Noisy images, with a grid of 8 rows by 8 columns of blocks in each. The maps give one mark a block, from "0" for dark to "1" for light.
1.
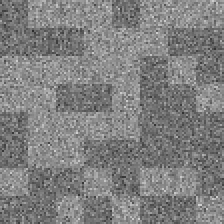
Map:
0 1 1 1 0 1 1 1
0 0 0 1 1 1 0 0
1 1 1 1 1 0 1 0
1 1 0 0 1 0 0 1
0 1 1 1 1 0 0 0
0 1 1 0 0 0 0 0
1 0 0 1 0 1 1 0
0 0 1 0 1 0 0 1
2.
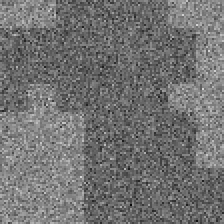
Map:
1 1 0 0 0 0 1 1
0 0 0 0 0 0 0 1
0 0 0 0 0 0 0 1
0 1 0 0 0 0 1 1
1 1 1 0 0 0 0 1
1 1 1 0 0 0 0 1
1 1 1 0 0 0 0 0
1 1 1 0 0 0 0 0
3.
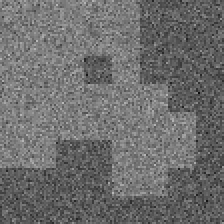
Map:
1 1 1 1 1 0 0 0
1 1 1 1 1 0 0 0
1 1 1 0 1 0 0 0
1 1 1 1 1 1 0 0
1 1 1 1 1 1 1 0
1 1 0 0 1 1 1 0
0 0 0 0 1 1 0 0
0 0 0 0 0 0 0 0
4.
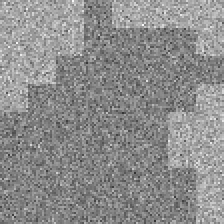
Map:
1 1 1 0 1 1 1 1
1 1 1 0 0 0 0 1
1 1 0 0 0 0 0 0
1 0 0 0 0 0 0 1
0 0 0 0 0 0 1 1
0 0 0 0 0 0 1 1
0 0 0 0 0 0 0 1
0 0 0 0 0 0 0 1
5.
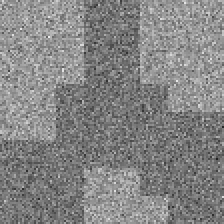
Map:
1 1 1 0 0 1 1 1
1 1 1 0 0 1 1 1
1 1 1 0 0 1 1 1
1 1 0 0 0 0 1 1
1 1 0 0 0 0 0 0
0 0 0 0 0 0 0 0
0 0 0 1 1 0 0 0
0 0 0 1 1 1 0 0
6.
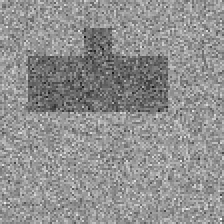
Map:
1 1 1 1 1 1 1 1
1 1 1 0 1 1 1 1
1 0 0 0 0 0 1 1
1 0 0 0 0 0 1 1
1 1 1 1 1 1 1 1
1 1 1 1 1 1 1 1
1 1 1 1 1 1 1 1
1 1 1 1 1 1 1 1
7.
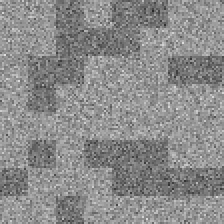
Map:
1 1 0 1 0 0 1 1
1 1 0 0 0 1 1 1
1 0 0 1 1 1 0 0
1 0 1 1 1 1 1 1
1 1 1 1 1 1 1 1
1 0 1 0 0 0 1 1
0 1 1 1 0 0 0 0
1 1 0 1 1 1 1 1
